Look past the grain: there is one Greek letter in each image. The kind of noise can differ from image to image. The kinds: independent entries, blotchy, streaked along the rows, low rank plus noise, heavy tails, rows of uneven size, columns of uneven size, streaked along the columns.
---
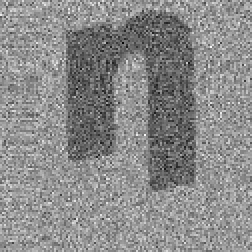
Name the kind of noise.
low rank plus noise
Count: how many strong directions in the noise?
one
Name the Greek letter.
eta
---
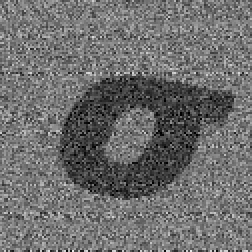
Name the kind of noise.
rows of uneven size
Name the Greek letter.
sigma
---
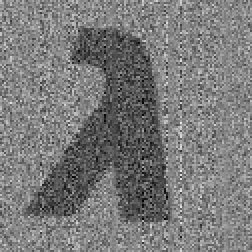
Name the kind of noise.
columns of uneven size
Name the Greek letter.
lambda
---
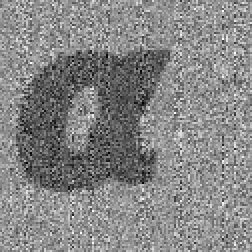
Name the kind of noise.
columns of uneven size
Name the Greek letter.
alpha
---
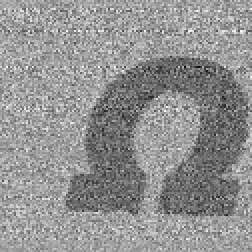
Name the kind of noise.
rows of uneven size
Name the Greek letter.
omega
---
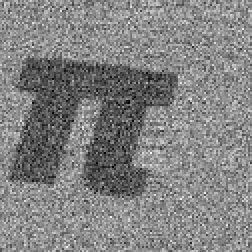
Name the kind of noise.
low rank plus noise
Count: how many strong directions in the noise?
three or four
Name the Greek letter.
pi
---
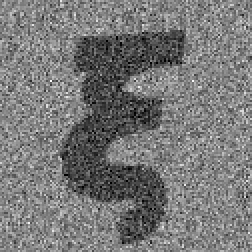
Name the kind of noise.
low rank plus noise
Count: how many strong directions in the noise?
three or four
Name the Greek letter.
xi
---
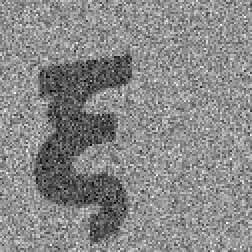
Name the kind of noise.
independent entries
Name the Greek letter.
xi
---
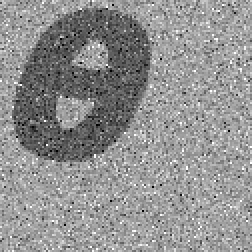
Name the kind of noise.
heavy tails
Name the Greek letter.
theta
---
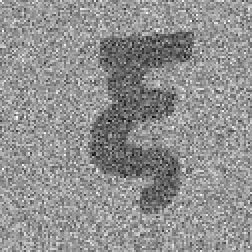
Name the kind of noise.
low rank plus noise
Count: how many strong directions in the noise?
five to eight
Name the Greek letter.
xi
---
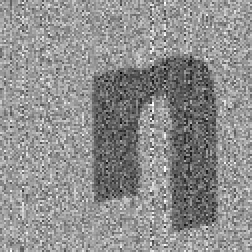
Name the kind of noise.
columns of uneven size
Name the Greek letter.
eta
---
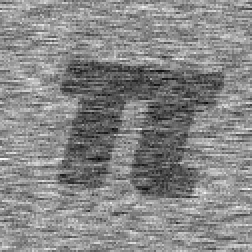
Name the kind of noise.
streaked along the rows
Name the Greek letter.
pi
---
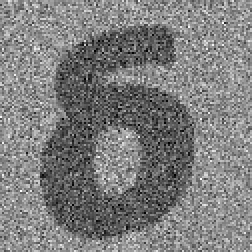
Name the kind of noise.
low rank plus noise
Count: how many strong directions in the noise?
two
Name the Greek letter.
delta
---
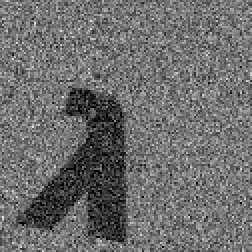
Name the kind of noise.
low rank plus noise
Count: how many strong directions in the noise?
five to eight
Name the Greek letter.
lambda
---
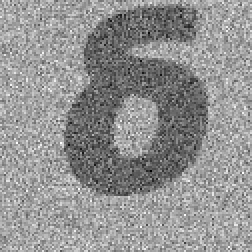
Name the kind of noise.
low rank plus noise
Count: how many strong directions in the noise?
five to eight
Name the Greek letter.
delta
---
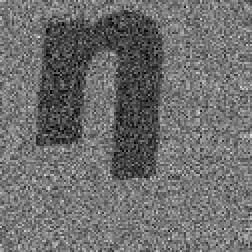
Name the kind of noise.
low rank plus noise
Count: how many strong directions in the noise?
two
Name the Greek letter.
eta
